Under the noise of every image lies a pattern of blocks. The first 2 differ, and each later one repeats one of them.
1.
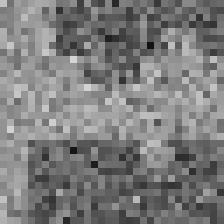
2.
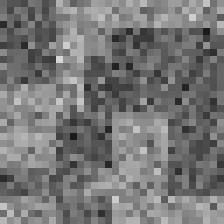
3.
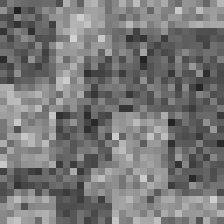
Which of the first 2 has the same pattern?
2
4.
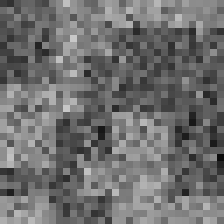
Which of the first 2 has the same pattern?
2
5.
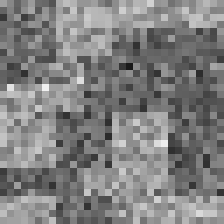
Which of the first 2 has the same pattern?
2
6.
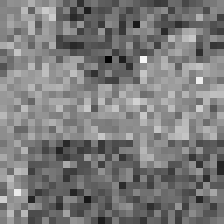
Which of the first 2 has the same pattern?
1
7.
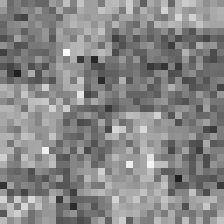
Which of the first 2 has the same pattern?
2
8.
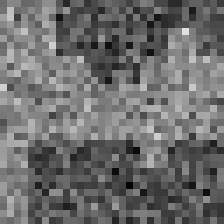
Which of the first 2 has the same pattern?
1
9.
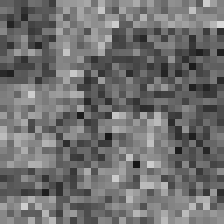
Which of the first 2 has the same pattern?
2
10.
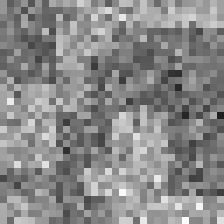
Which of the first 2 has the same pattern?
2
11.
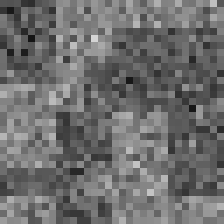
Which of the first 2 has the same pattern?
2
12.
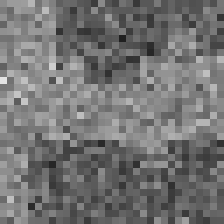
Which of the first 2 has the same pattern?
1
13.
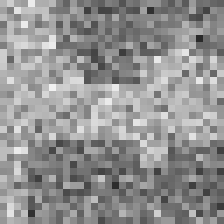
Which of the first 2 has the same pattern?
1
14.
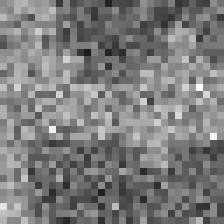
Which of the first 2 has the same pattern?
1
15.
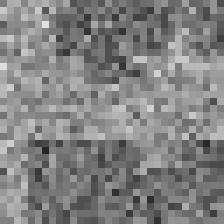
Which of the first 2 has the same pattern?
1
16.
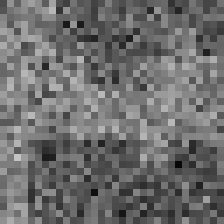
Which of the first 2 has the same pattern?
1
